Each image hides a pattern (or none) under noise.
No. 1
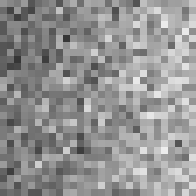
a smooth slope
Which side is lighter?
right
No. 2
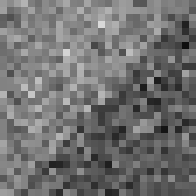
a sharp edge
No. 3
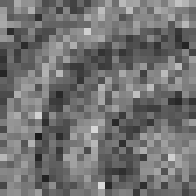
rings round one point
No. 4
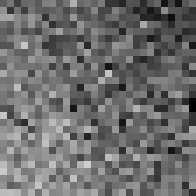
a smooth slope
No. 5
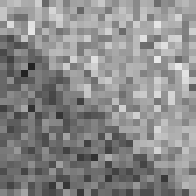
a sharp edge
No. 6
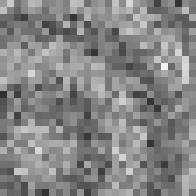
rings round one point
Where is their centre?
bottom left
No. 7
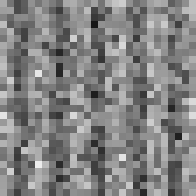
vertical stripes
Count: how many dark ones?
5
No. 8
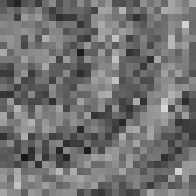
rings round one point
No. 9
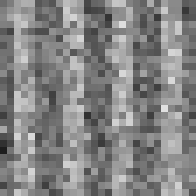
vertical stripes
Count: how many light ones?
4
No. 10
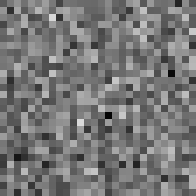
only noise
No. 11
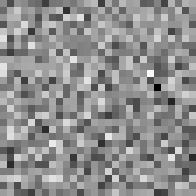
only noise
